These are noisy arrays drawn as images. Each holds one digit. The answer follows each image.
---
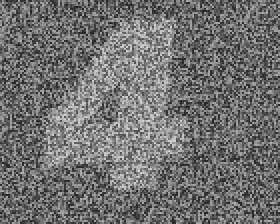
4
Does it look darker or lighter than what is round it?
lighter
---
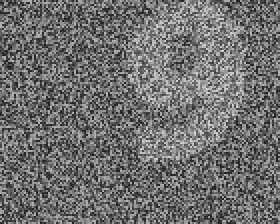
9
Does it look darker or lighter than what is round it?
lighter
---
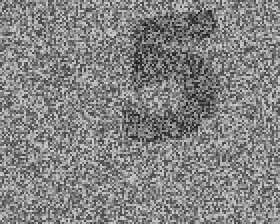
5
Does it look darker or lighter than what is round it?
darker
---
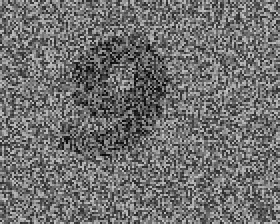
9
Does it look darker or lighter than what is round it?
darker
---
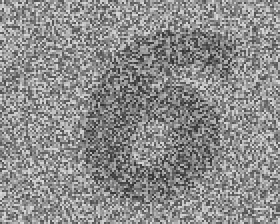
6
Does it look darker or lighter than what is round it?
darker
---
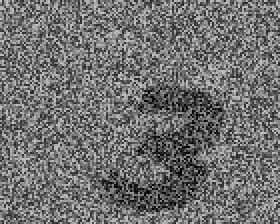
3
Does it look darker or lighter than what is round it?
darker
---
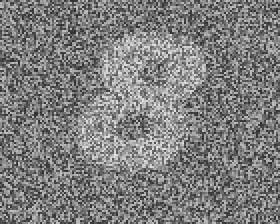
8
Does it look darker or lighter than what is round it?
lighter
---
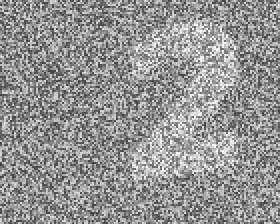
2
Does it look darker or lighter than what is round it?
lighter
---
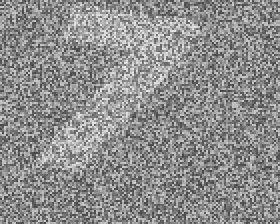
7
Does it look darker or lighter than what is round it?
lighter
